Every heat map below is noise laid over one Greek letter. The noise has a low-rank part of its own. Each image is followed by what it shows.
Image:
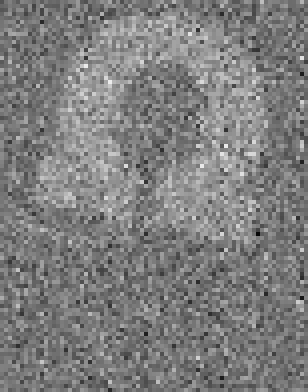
omega
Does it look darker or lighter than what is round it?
lighter
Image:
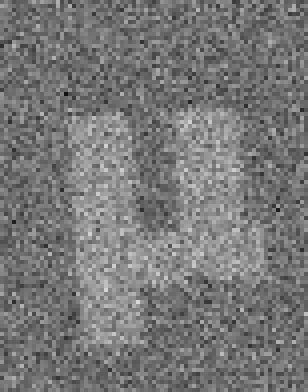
mu
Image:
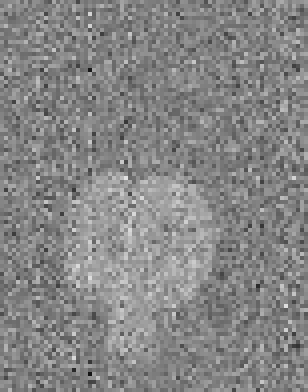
phi
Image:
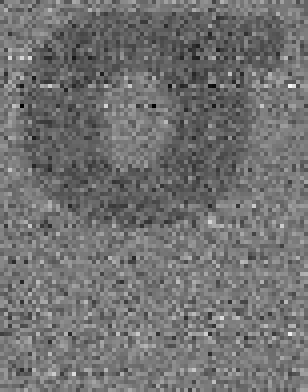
sigma
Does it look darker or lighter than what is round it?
darker
